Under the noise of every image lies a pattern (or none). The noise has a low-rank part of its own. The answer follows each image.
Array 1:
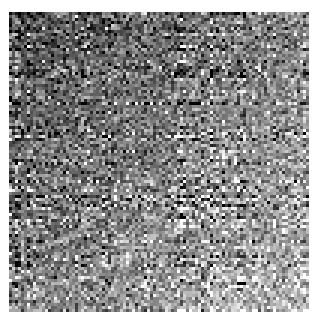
a smooth slope
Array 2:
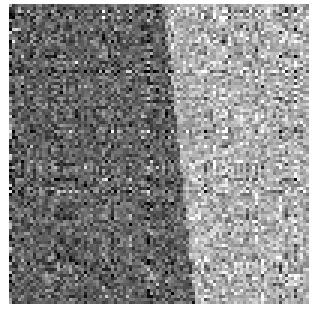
a sharp edge
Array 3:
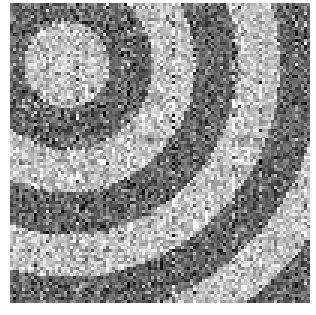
rings round one point
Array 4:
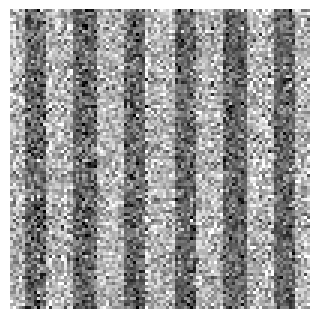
vertical stripes
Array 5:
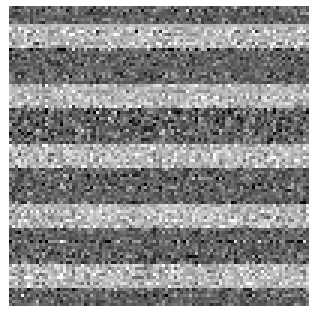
horizontal stripes
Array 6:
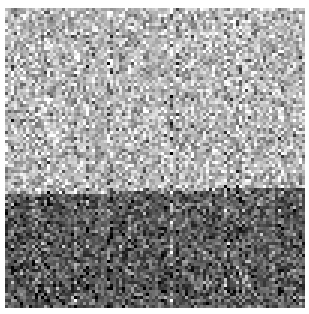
a sharp edge
